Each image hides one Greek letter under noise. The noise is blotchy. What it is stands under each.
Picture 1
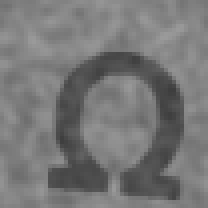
omega
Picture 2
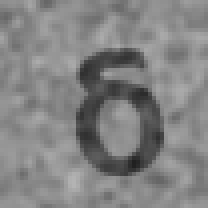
delta
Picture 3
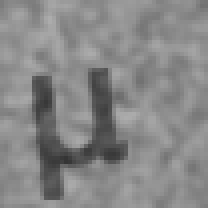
mu
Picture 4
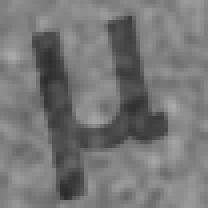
mu
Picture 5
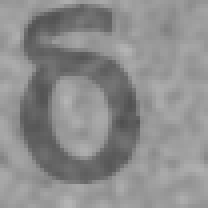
delta
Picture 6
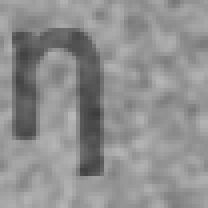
eta
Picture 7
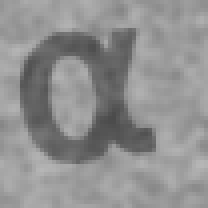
alpha
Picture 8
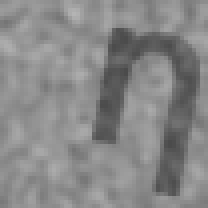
eta
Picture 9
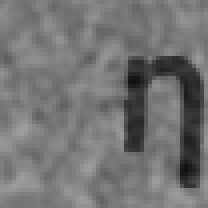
eta
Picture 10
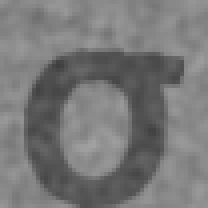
sigma
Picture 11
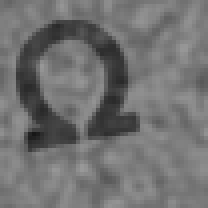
omega
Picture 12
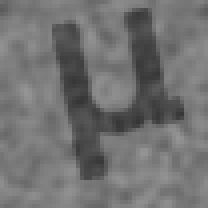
mu
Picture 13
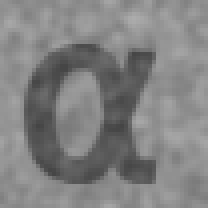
alpha
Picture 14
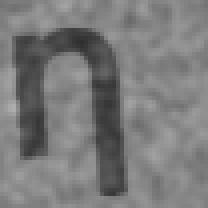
eta
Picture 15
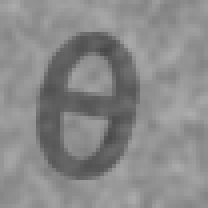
theta
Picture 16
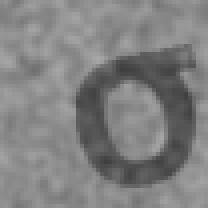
sigma
